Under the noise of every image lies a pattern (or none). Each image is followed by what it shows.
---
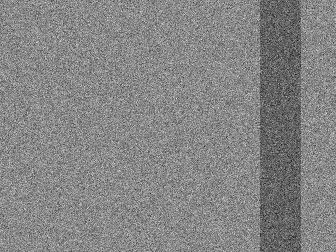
one vertical stripe
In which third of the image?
right
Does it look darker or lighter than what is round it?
darker
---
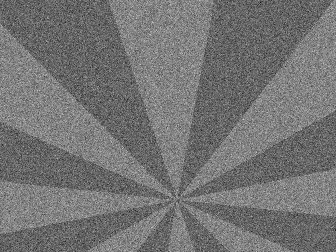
spokes from one point
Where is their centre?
bottom middle
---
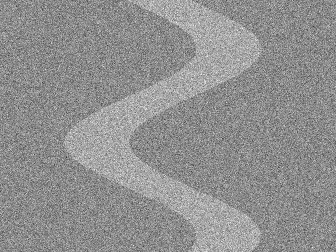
a wavy band
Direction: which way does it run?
top to bottom
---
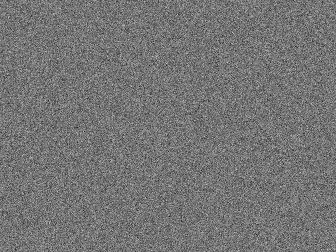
only noise
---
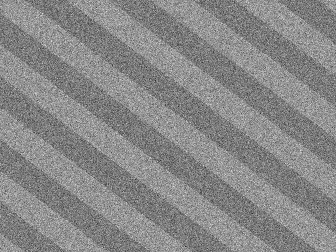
diagonal stripes
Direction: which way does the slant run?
top left to bottom right
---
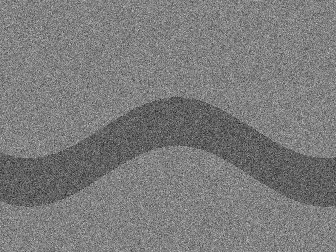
a wavy band
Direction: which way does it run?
left to right
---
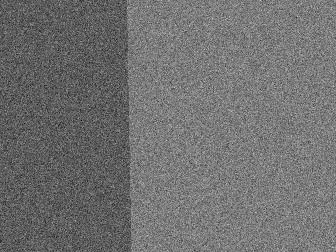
a sharp edge
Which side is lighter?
right
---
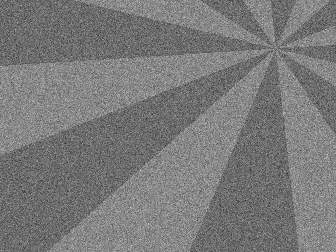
spokes from one point
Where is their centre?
top right
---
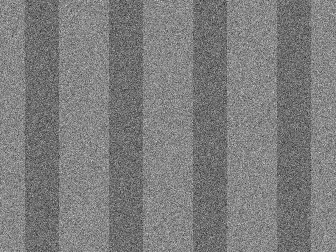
vertical stripes
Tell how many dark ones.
4
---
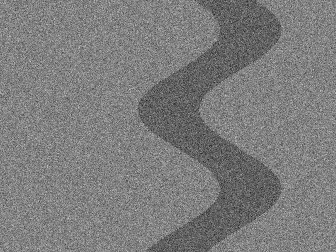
a wavy band
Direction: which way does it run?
top to bottom
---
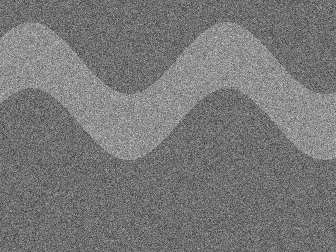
a wavy band
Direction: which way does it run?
left to right
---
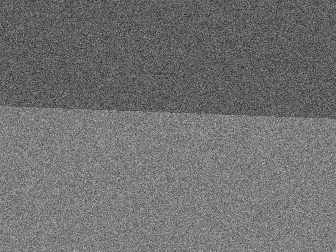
a sharp edge
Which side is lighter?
bottom
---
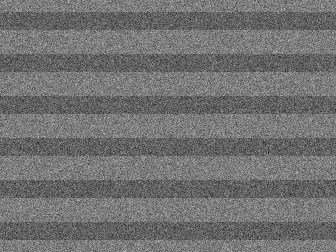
horizontal stripes
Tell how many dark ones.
6
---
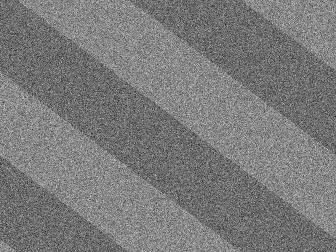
diagonal stripes
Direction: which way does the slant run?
top left to bottom right
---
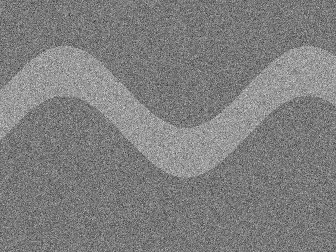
a wavy band
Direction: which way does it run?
left to right
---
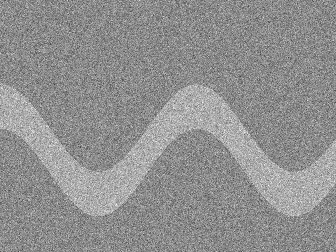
a wavy band
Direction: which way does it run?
left to right
